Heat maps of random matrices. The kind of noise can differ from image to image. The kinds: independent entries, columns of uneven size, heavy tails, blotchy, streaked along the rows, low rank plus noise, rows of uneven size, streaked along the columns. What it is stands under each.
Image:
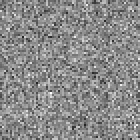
low rank plus noise
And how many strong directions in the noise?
one
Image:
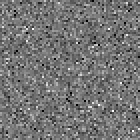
heavy tails
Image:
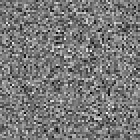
low rank plus noise
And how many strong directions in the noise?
two
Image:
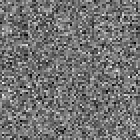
low rank plus noise
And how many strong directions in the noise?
five to eight
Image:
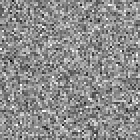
independent entries
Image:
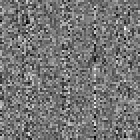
columns of uneven size
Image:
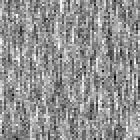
streaked along the columns
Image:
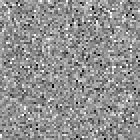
heavy tails
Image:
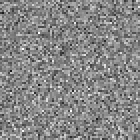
independent entries
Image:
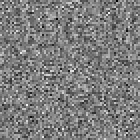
low rank plus noise
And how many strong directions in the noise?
two
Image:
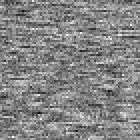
streaked along the rows
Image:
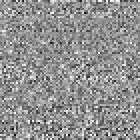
rows of uneven size
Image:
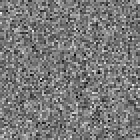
independent entries
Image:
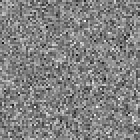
independent entries
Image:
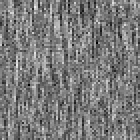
streaked along the columns
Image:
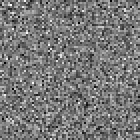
independent entries
